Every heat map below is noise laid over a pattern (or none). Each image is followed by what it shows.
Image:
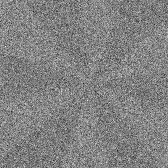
spokes from one point
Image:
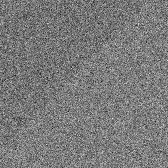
a sharp edge
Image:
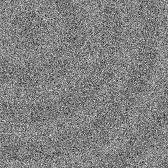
rings round one point
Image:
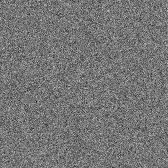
only noise
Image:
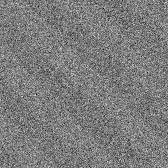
diagonal stripes
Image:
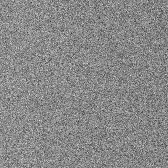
a smooth slope
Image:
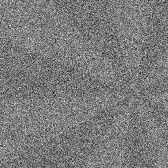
spokes from one point
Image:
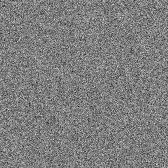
only noise
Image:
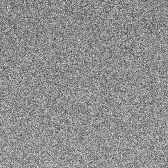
a smooth slope
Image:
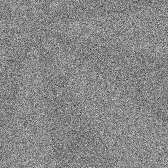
spokes from one point
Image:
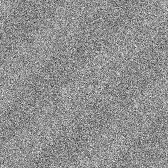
diagonal stripes
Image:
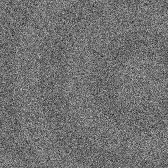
rings round one point
